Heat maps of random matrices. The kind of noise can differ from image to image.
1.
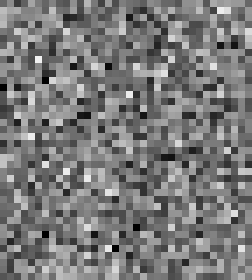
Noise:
independent entries
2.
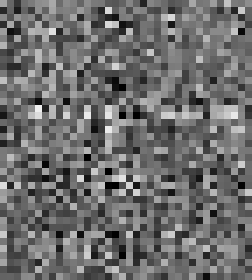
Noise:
low rank plus noise
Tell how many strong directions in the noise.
two
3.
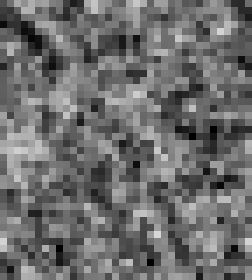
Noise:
blotchy
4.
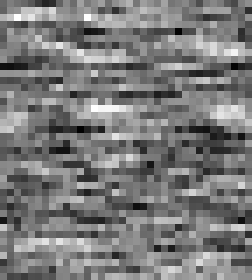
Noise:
streaked along the rows
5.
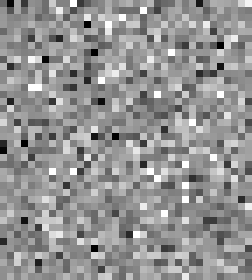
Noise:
heavy tails
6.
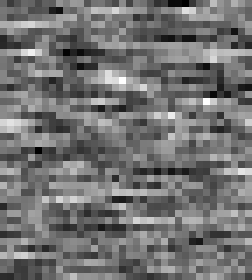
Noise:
streaked along the rows
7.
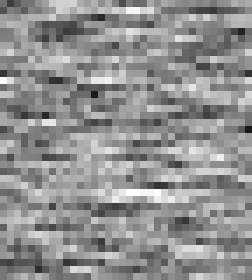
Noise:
streaked along the rows
